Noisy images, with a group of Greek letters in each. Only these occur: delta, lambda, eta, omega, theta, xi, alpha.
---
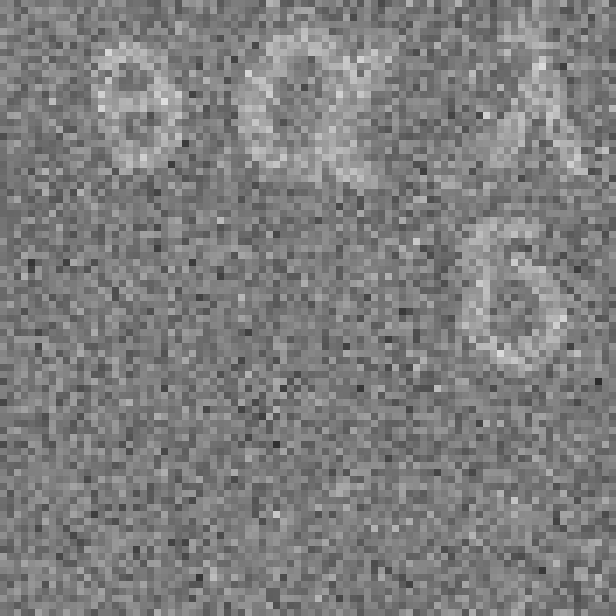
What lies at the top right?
lambda
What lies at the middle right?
delta
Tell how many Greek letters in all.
4
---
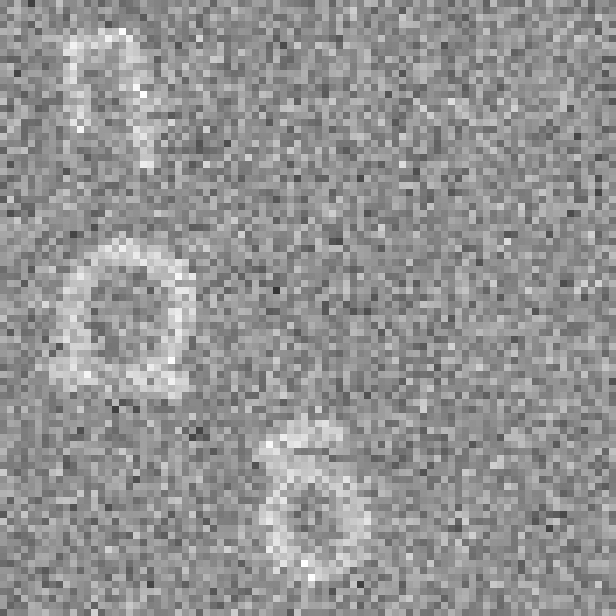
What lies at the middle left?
omega
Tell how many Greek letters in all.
3
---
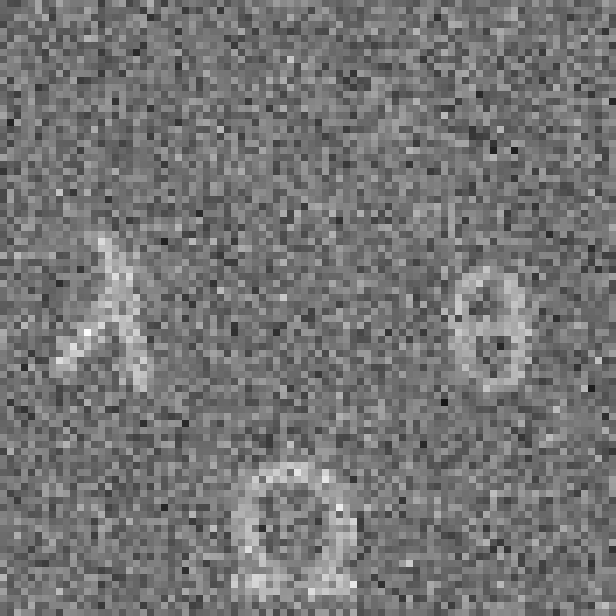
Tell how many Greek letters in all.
3
